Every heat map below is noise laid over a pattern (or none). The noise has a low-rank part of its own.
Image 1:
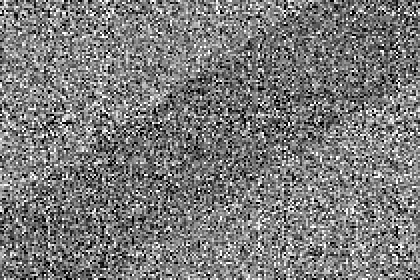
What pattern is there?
a diagonal band
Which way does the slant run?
bottom left to top right
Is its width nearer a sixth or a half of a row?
a half
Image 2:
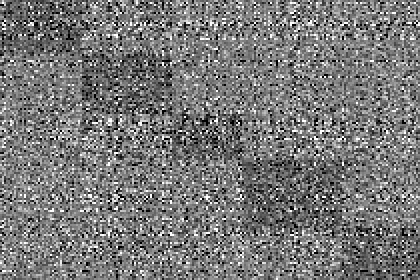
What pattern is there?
blocks along the diagonal
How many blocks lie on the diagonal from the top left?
5
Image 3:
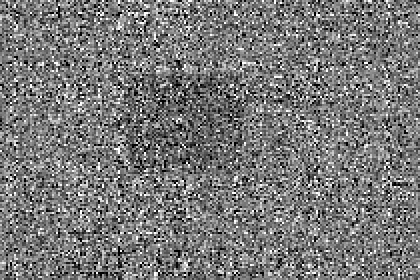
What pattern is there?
one block
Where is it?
centre
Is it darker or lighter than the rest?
darker
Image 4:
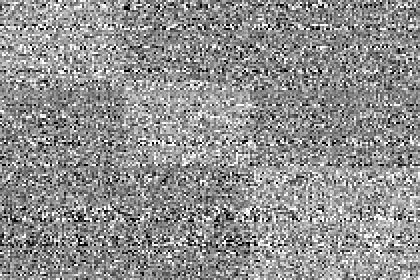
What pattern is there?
blocks along the diagonal
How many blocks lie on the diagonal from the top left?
3
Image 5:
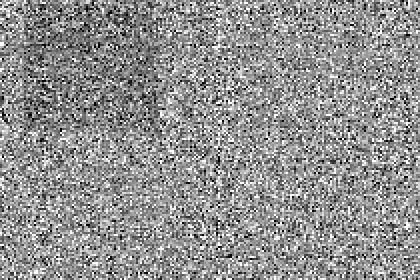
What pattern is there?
one block
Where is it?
top left
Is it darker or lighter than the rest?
darker
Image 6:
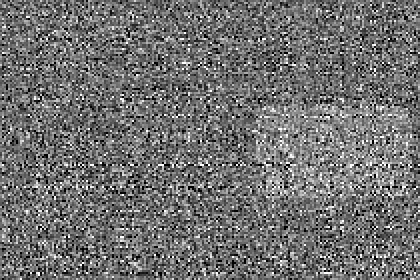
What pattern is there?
one block
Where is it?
middle right
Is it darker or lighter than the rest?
lighter
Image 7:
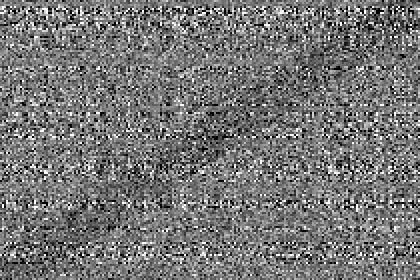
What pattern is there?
a diagonal band
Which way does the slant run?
bottom left to top right
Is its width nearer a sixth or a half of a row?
a sixth
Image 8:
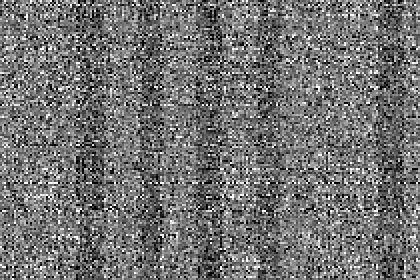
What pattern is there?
bands of columns
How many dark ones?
5
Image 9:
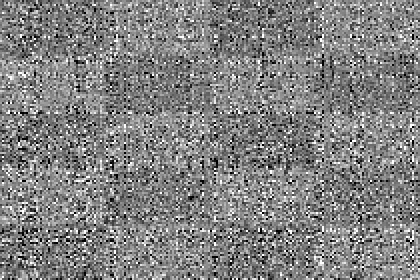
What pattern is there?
a checkerboard
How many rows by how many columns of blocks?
5 by 4
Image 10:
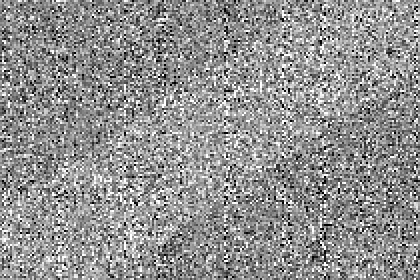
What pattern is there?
a diagonal band
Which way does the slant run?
bottom left to top right
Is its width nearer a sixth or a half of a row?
a half
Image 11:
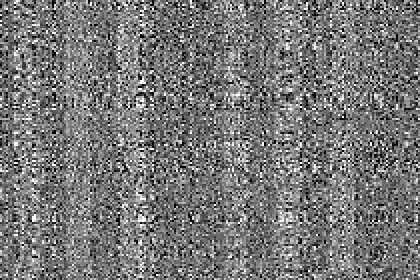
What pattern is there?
bands of columns
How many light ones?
6
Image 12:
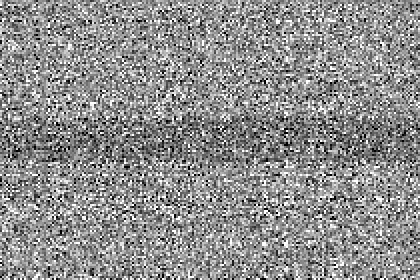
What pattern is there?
one band of rows
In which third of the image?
middle
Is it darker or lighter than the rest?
darker
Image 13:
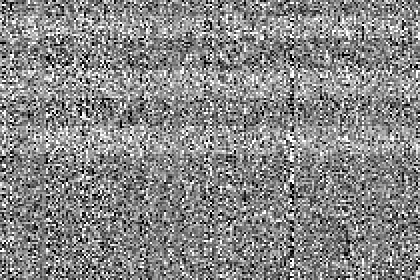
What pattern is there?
bands of rows
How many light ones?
3
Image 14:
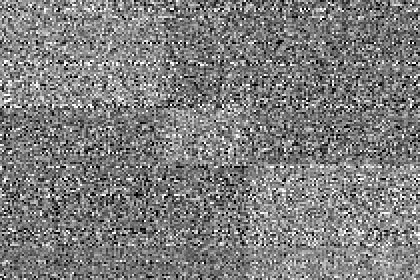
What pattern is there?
blocks along the diagonal
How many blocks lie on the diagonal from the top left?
3
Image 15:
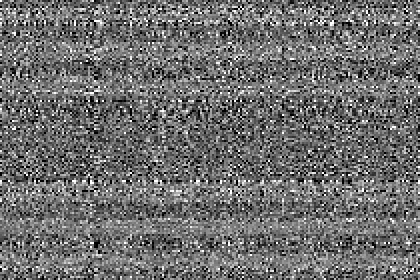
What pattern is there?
bands of rows
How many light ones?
6
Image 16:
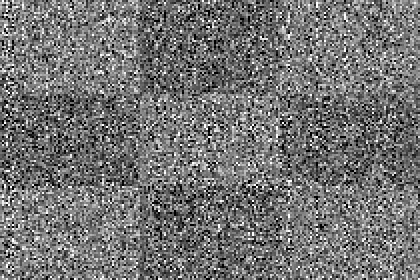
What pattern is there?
a checkerboard
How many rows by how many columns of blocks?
3 by 3
